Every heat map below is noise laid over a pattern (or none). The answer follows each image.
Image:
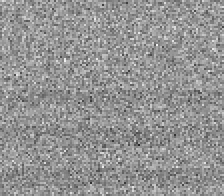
bands of rows
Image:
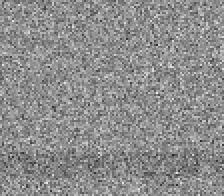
one band of rows
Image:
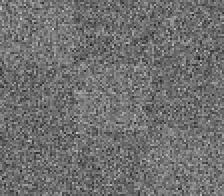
blocks along the diagonal
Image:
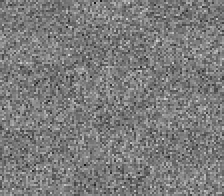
a checkerboard
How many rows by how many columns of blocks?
6 by 3
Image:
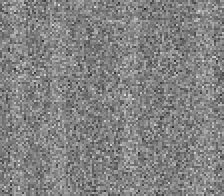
bands of columns
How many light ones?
4
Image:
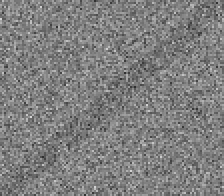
a diagonal band
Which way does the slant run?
bottom left to top right
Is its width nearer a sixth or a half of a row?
a sixth
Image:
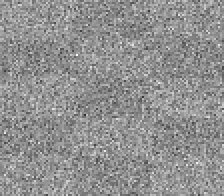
a checkerboard
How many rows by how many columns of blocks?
5 by 3
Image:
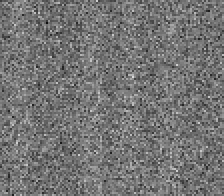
bands of columns
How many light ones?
4
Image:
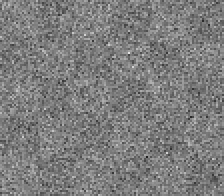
a checkerboard
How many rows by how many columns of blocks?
5 by 6
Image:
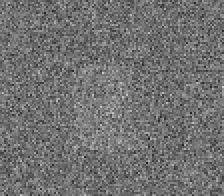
one block
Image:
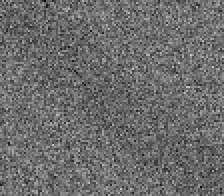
a diagonal band
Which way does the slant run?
top left to bottom right
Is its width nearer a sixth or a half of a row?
a half
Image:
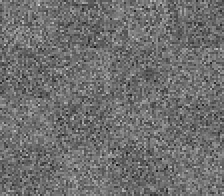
a checkerboard
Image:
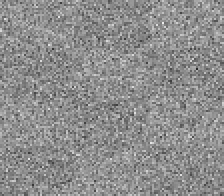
a checkerboard
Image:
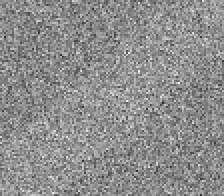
a diagonal band
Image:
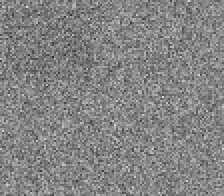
one block
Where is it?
top left
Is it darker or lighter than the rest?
darker
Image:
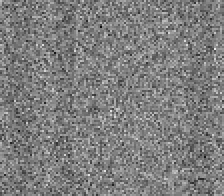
bands of columns
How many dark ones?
3
